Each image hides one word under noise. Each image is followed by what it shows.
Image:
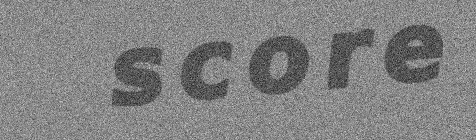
score
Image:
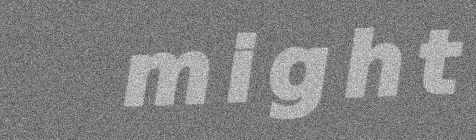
might
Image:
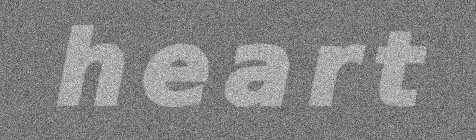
heart
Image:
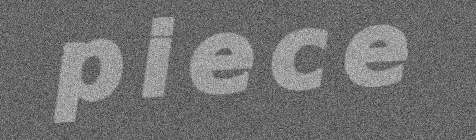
piece
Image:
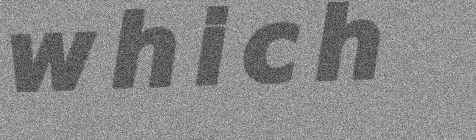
which
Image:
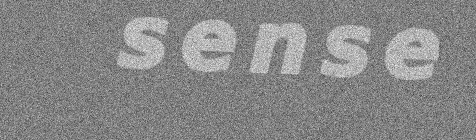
sense
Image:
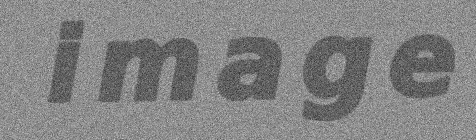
image
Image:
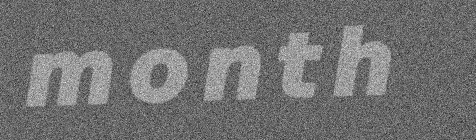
month
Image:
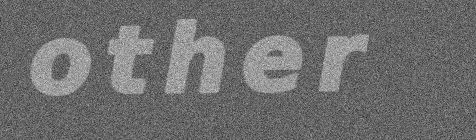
other
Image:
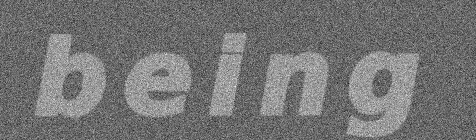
being
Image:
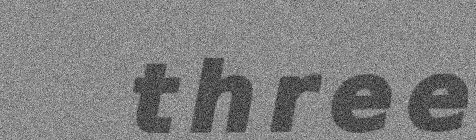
three
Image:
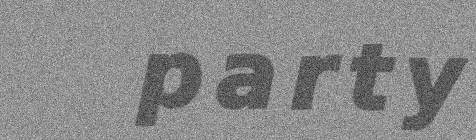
party
